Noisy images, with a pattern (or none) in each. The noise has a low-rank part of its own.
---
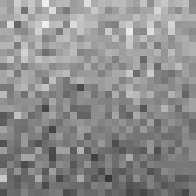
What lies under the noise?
a smooth slope
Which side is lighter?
top
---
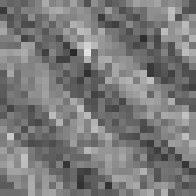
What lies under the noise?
diagonal stripes
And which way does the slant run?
top left to bottom right
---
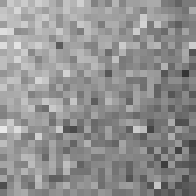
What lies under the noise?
a smooth slope
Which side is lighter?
top left
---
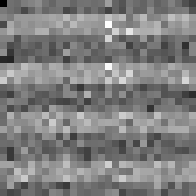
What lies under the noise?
horizontal stripes
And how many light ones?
4
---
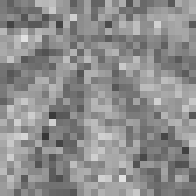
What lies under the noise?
spokes from one point
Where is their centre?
top middle
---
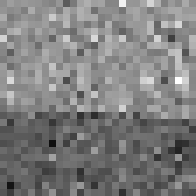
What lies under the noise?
a sharp edge
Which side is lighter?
top
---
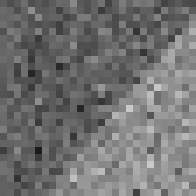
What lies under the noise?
a sharp edge
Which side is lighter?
bottom right
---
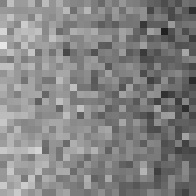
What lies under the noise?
a smooth slope
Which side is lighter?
left
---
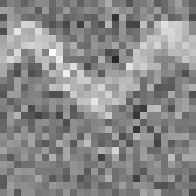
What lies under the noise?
a wavy band
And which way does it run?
left to right
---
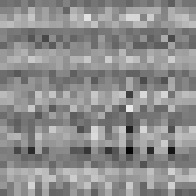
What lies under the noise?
horizontal stripes
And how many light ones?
5
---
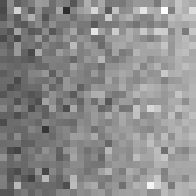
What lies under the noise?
a smooth slope
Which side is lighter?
right
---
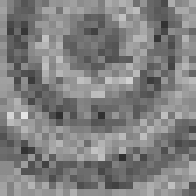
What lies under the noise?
rings round one point
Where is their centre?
top middle
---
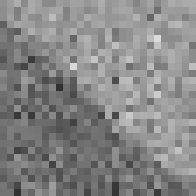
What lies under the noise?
a sharp edge
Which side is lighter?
top right
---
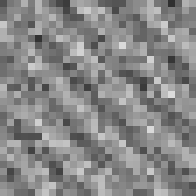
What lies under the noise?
diagonal stripes
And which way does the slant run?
top left to bottom right
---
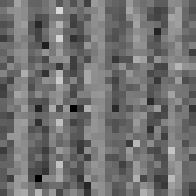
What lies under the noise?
vertical stripes
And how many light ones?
5
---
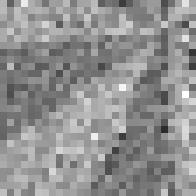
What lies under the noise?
spokes from one point
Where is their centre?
top right
